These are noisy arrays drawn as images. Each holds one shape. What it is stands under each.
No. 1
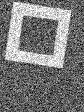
square frame
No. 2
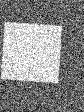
square
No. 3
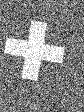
cross
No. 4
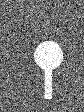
lollipop
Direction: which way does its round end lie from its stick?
up
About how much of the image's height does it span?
half
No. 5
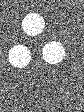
three dots
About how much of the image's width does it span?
two thirds
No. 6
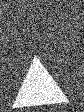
triangle
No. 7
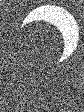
crescent
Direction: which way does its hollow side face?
down and left
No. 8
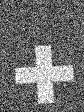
cross
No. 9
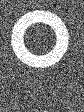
ring
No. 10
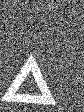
triangle frame
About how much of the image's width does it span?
two thirds
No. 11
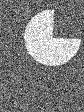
disc with a wedge cut out
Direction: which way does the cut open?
up and right
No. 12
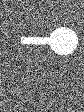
lollipop
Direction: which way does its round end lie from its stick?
right
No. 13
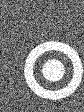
bullseye
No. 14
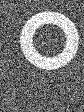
ring
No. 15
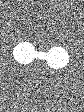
dumbbell
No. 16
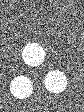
three dots
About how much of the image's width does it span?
two thirds
